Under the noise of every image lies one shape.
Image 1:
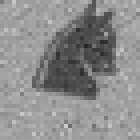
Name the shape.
chess knight
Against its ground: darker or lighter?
darker
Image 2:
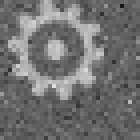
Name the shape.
gear
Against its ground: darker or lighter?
lighter
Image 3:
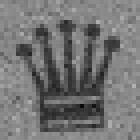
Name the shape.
chess queen
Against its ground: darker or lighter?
darker
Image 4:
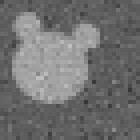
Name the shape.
bear's head
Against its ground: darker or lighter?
lighter
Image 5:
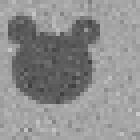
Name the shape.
bear's head
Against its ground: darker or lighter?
darker
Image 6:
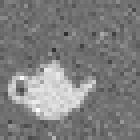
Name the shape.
teapot
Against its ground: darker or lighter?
lighter
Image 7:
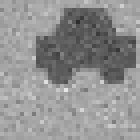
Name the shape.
car
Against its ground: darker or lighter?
darker
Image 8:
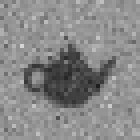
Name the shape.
teapot
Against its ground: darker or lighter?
darker
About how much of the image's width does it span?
two thirds
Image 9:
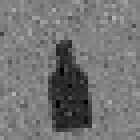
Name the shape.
bottle
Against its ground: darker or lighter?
darker
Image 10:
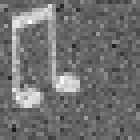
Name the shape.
pair of musical notes
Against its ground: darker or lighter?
lighter
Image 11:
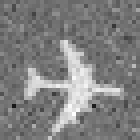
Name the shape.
airplane
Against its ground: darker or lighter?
lighter
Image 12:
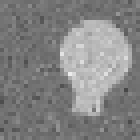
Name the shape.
light bulb
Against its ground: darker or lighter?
lighter
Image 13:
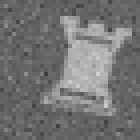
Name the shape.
chess rook
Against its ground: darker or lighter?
lighter
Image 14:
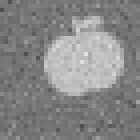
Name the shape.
apple
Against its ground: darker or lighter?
lighter
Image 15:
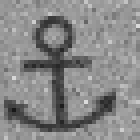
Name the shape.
anchor
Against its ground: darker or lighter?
darker
